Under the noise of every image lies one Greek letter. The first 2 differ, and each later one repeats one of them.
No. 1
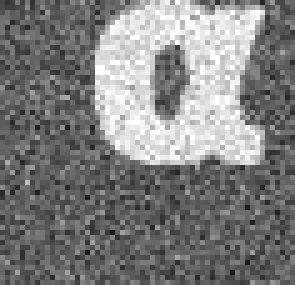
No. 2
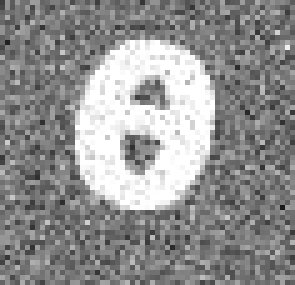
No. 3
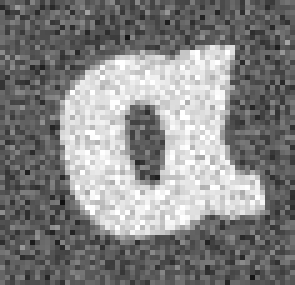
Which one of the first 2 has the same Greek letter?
1
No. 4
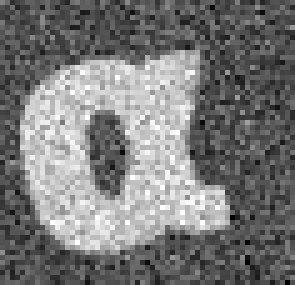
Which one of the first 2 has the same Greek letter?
1
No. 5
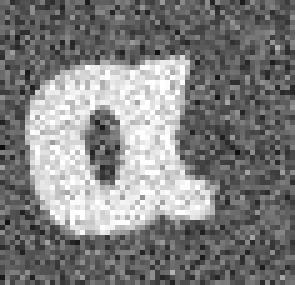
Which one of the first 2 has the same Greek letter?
1
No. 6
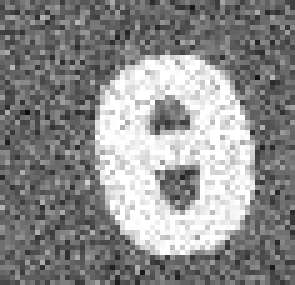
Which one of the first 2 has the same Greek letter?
2
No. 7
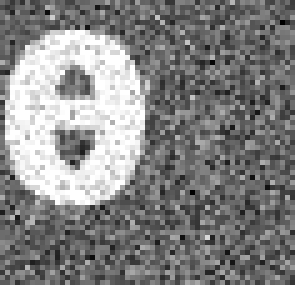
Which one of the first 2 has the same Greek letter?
2
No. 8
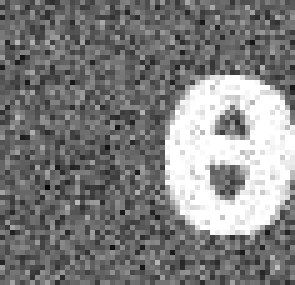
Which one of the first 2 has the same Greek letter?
2
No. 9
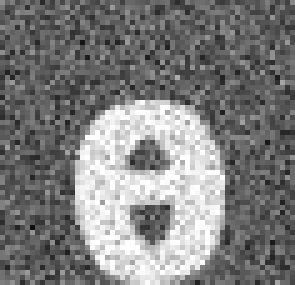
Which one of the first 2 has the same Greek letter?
2
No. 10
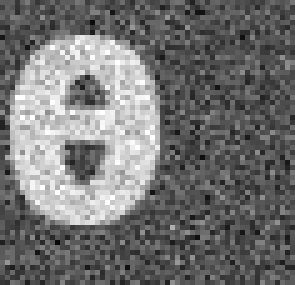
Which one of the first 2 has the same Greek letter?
2
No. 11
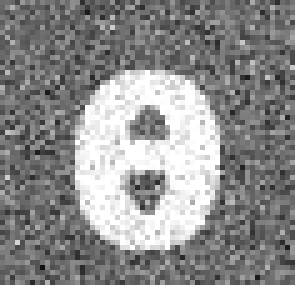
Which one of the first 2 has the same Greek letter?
2
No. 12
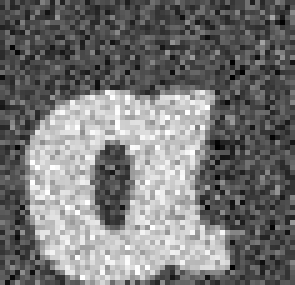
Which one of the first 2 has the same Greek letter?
1
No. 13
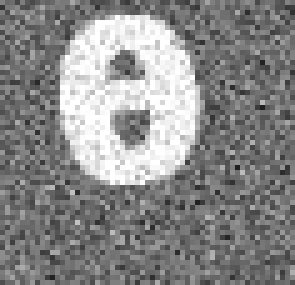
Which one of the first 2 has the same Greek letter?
2
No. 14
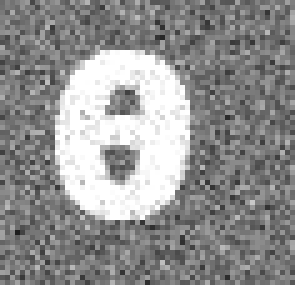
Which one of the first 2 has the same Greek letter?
2
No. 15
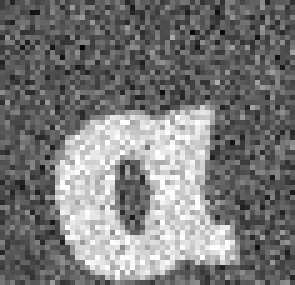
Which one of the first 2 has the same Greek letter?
1
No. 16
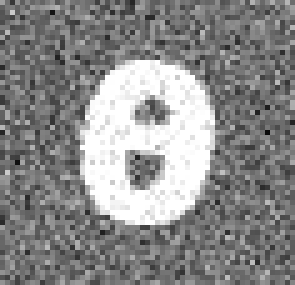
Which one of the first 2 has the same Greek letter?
2
